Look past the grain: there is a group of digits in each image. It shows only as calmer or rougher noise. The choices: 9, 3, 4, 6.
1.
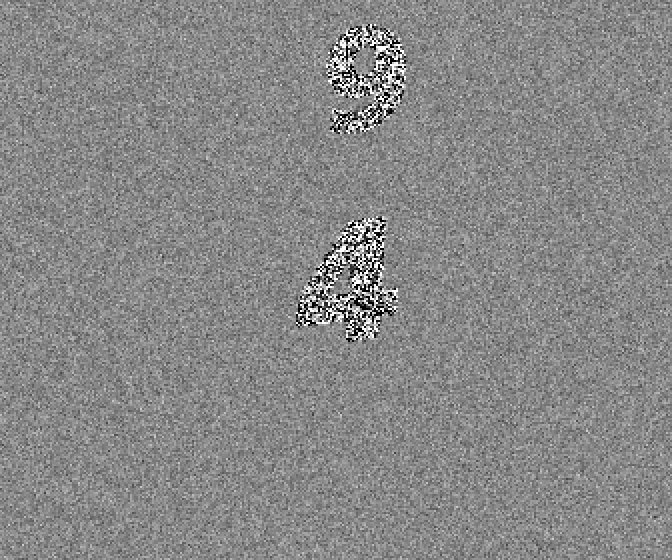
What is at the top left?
nothing
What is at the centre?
4
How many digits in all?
2
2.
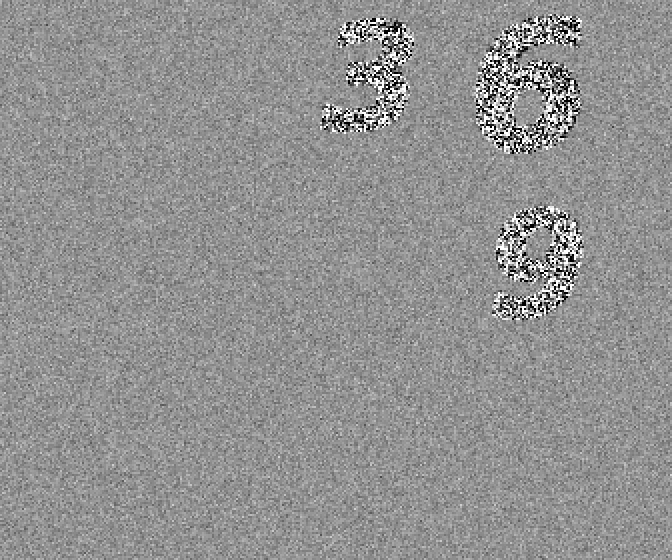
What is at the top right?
6
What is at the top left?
nothing
